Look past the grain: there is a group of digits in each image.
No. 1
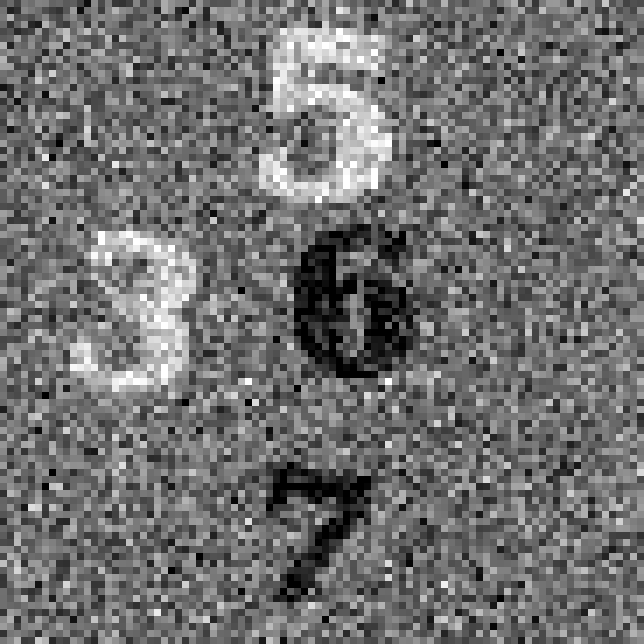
top middle: light 5; middle left: light 3; centre: dark 6; bottom middle: dark 7
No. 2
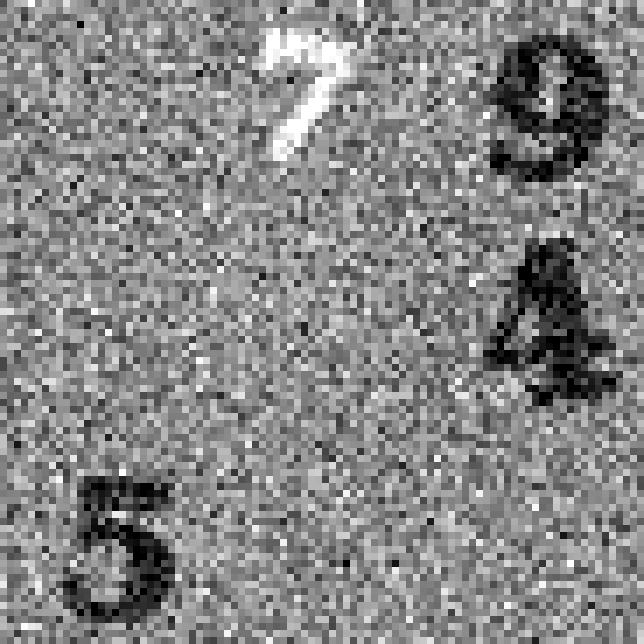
top middle: light 7; top right: dark 9; middle right: dark 4; bottom left: dark 5
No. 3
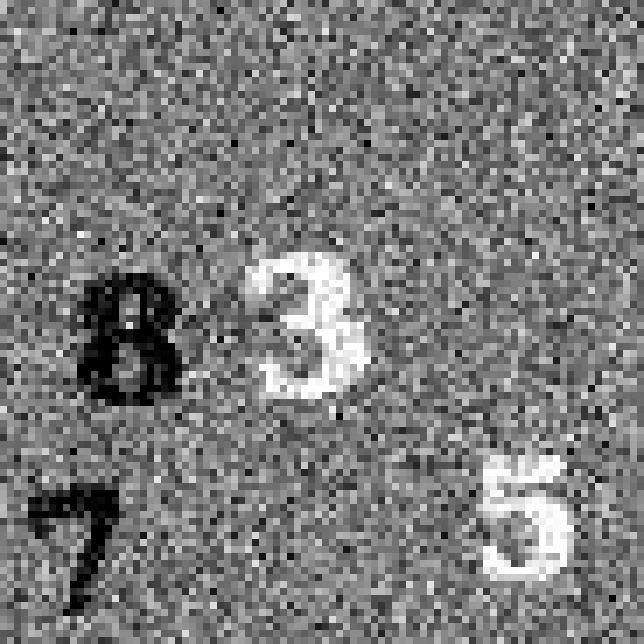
middle left: dark 8; centre: light 3; bottom left: dark 7; bottom right: light 5
